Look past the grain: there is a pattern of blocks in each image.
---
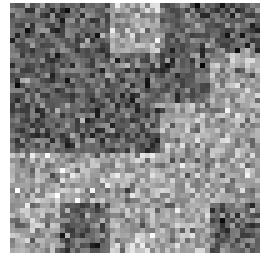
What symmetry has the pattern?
no symmetry
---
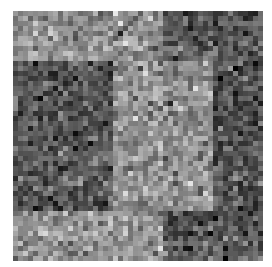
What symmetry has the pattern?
top and bottom mirror each other
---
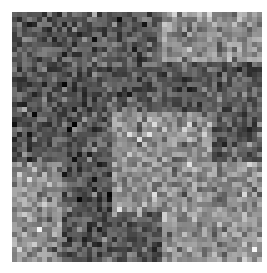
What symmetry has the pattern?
mirrored about the diagonal from the top left
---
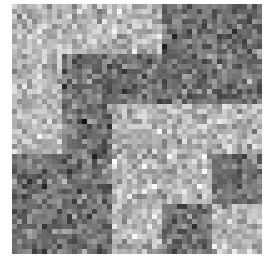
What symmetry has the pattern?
mirrored about the diagonal from the top left
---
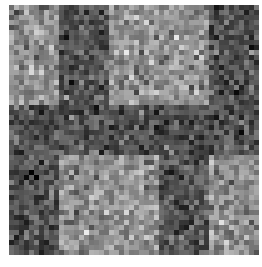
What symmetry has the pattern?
the same after a half turn
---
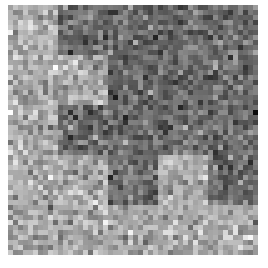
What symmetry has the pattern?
mirrored about the diagonal from the bottom left
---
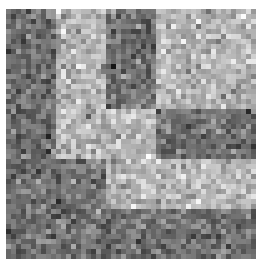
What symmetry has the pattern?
mirrored about the diagonal from the bottom left
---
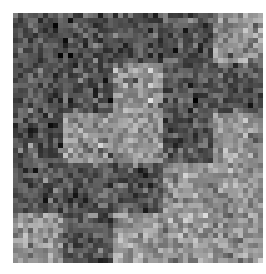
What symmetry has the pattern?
mirrored about the diagonal from the top left
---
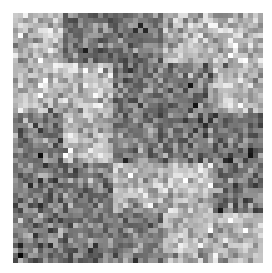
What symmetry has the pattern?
mirrored about the diagonal from the bottom left
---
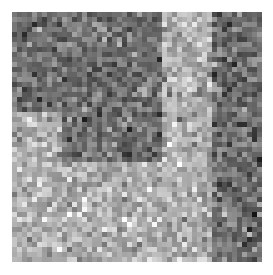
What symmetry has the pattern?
no symmetry
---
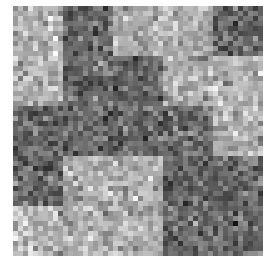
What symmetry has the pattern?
no symmetry
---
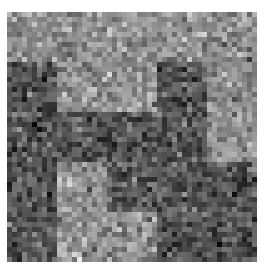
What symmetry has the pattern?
no symmetry
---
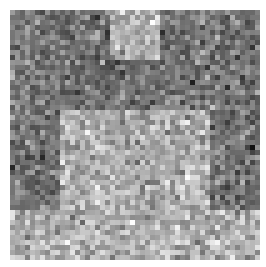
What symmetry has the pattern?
left and right mirror each other
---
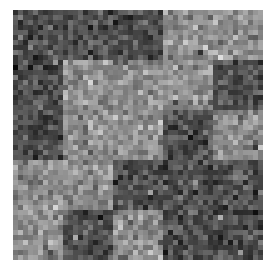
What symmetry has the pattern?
mirrored about the diagonal from the top left
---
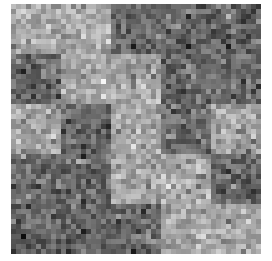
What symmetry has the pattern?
the same after a half turn
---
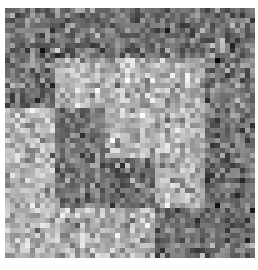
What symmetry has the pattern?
mirrored about the diagonal from the bottom left
